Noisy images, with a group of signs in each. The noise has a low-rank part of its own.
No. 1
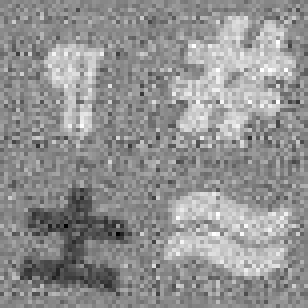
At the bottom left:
plus-minus sign
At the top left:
pilcrow
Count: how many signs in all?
4
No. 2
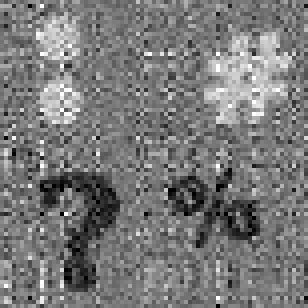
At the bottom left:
question mark
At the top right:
hash sign
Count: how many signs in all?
4
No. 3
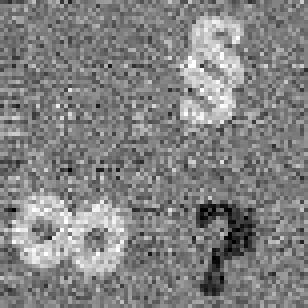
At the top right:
section sign
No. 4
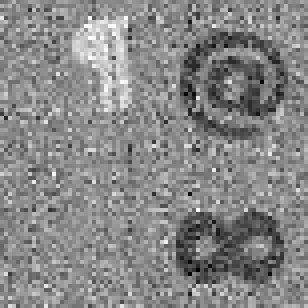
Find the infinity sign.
bottom right
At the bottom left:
nothing
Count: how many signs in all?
3
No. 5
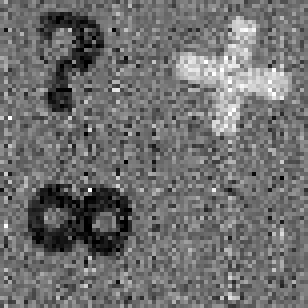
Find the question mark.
top left
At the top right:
plus sign
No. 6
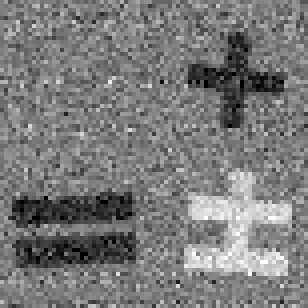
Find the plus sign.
top right
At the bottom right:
plus-minus sign
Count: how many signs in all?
3
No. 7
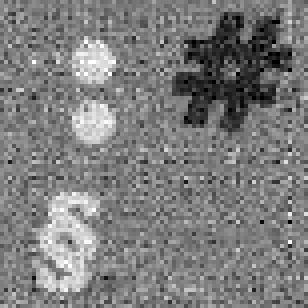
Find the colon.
top left
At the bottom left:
section sign
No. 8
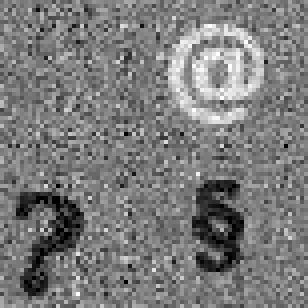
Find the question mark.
bottom left
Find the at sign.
top right
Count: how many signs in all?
3
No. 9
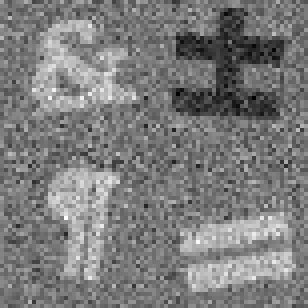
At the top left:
ampersand
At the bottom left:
pilcrow
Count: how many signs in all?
4
